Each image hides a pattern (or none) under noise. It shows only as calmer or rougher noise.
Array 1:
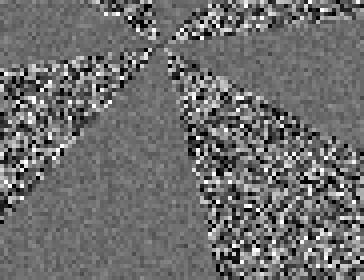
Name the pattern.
spokes from one point
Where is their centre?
top middle
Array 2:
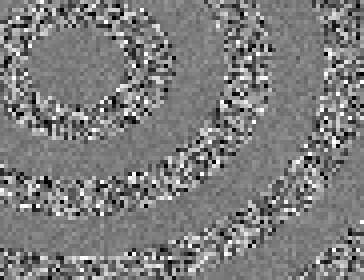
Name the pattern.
rings round one point
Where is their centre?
top left
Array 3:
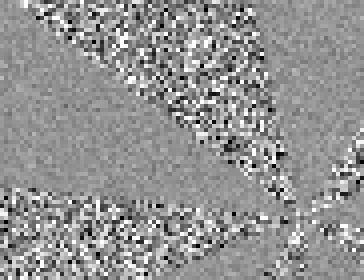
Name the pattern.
spokes from one point
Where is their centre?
bottom right
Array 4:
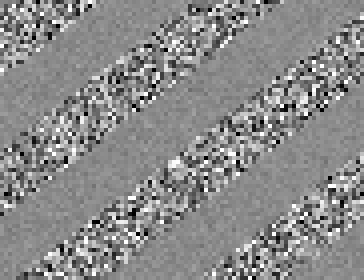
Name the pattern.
diagonal stripes
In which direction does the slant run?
bottom left to top right
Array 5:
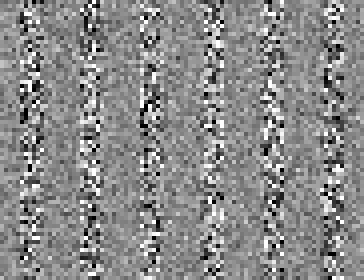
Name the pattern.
vertical stripes
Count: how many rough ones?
6
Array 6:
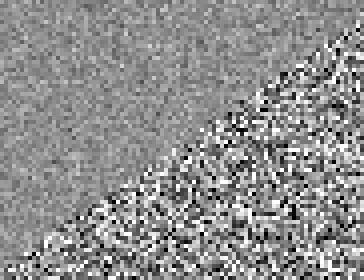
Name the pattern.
a sharp edge
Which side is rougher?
bottom right
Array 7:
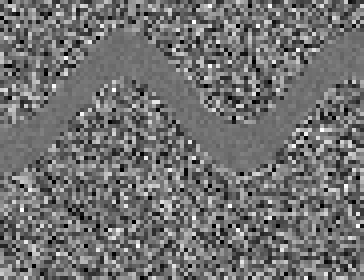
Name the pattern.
a wavy band
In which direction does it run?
left to right
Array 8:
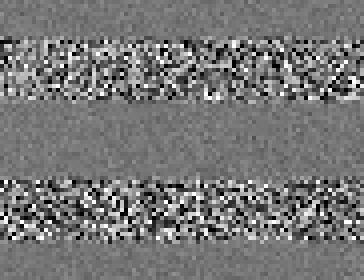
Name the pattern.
horizontal stripes
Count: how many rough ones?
2
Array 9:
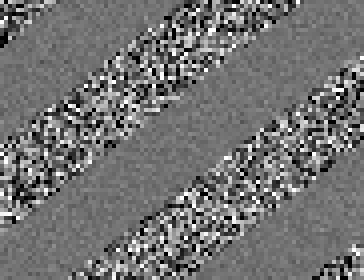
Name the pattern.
diagonal stripes
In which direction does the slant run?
bottom left to top right
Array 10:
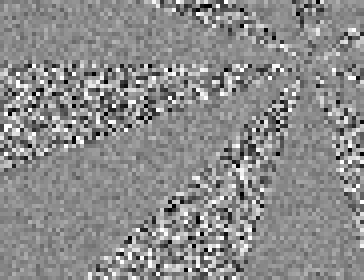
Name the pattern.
spokes from one point
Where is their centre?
top right
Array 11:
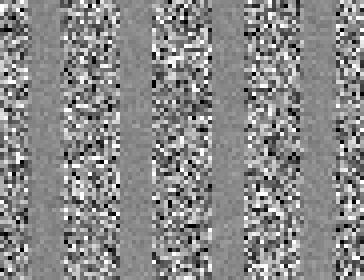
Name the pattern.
vertical stripes
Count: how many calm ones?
4
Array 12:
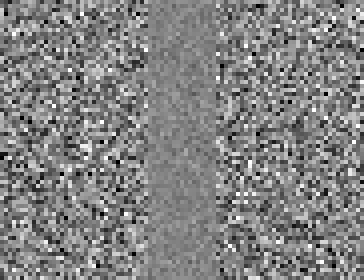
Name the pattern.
one vertical stripe
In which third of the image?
middle
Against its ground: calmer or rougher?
calmer
